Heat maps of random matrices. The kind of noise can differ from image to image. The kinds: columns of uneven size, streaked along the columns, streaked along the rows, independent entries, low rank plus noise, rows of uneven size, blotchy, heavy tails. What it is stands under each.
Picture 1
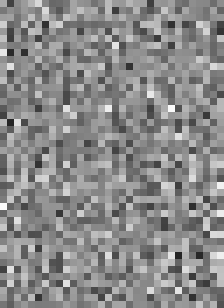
low rank plus noise
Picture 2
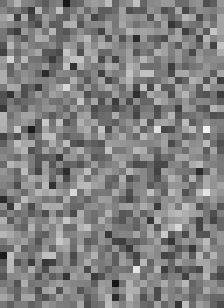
independent entries
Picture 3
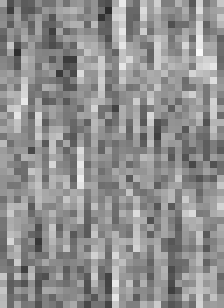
streaked along the columns
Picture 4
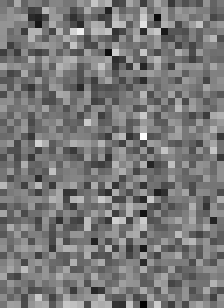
low rank plus noise
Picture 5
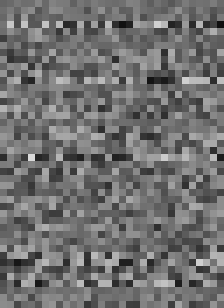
rows of uneven size
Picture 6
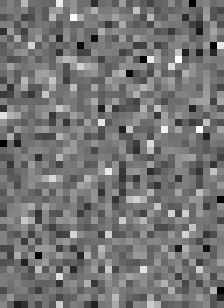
heavy tails
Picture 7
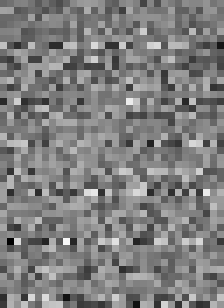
rows of uneven size
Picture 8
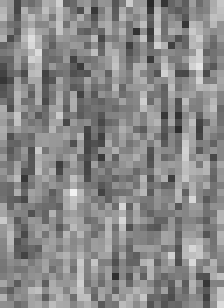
streaked along the columns
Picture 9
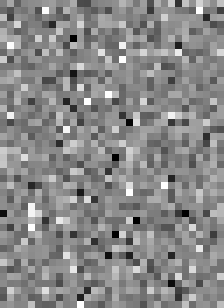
heavy tails
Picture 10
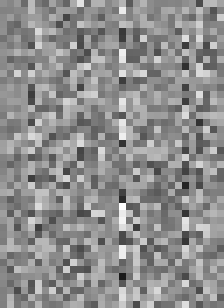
columns of uneven size
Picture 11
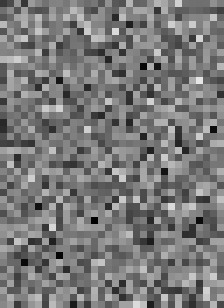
independent entries
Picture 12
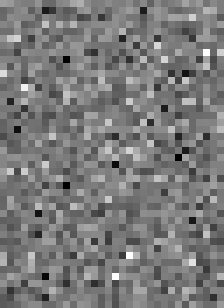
heavy tails
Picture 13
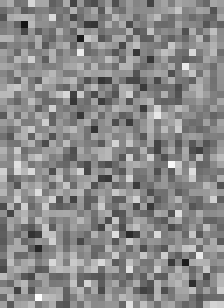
independent entries
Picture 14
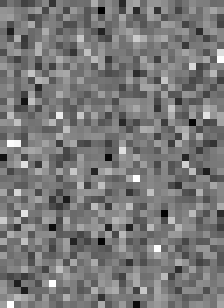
heavy tails
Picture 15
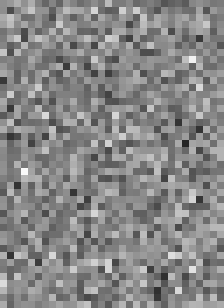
independent entries
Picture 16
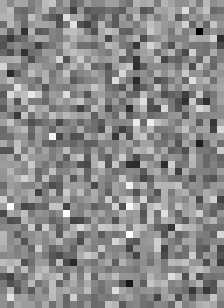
independent entries
